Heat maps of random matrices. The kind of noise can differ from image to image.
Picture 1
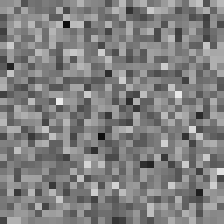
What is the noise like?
independent entries
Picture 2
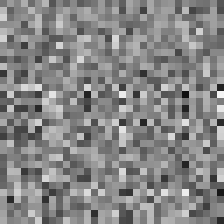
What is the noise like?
low rank plus noise
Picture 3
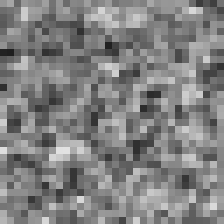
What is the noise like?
blotchy
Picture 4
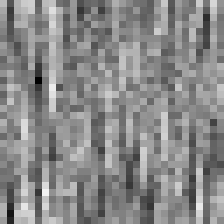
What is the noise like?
streaked along the columns
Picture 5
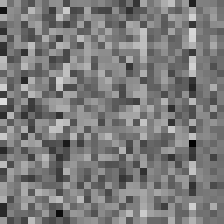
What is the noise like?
columns of uneven size
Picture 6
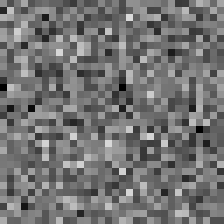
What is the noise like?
low rank plus noise
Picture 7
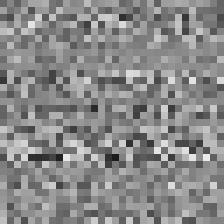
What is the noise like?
rows of uneven size
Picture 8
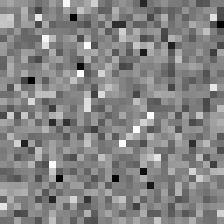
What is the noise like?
heavy tails
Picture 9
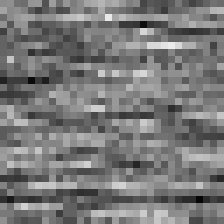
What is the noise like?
streaked along the rows
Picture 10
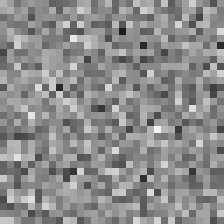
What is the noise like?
independent entries
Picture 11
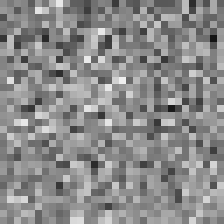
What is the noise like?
low rank plus noise
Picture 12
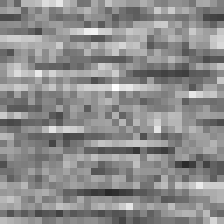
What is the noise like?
streaked along the rows
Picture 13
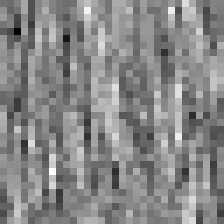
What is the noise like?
streaked along the columns
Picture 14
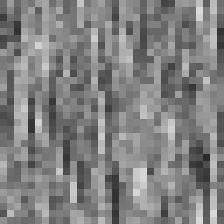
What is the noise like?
streaked along the columns
